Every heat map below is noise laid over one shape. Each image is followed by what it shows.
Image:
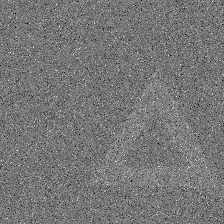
light triangle frame
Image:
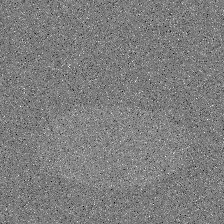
light ellipse
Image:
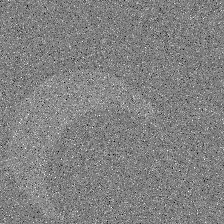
light crescent
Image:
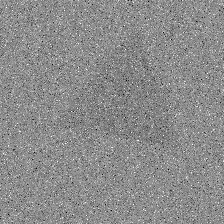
dark triangle
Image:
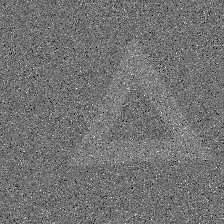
light triangle frame
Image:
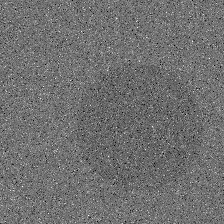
dark disc
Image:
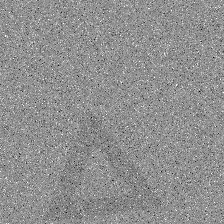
dark triangle frame
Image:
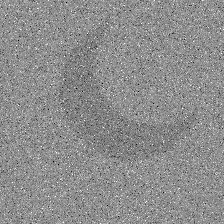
dark crescent
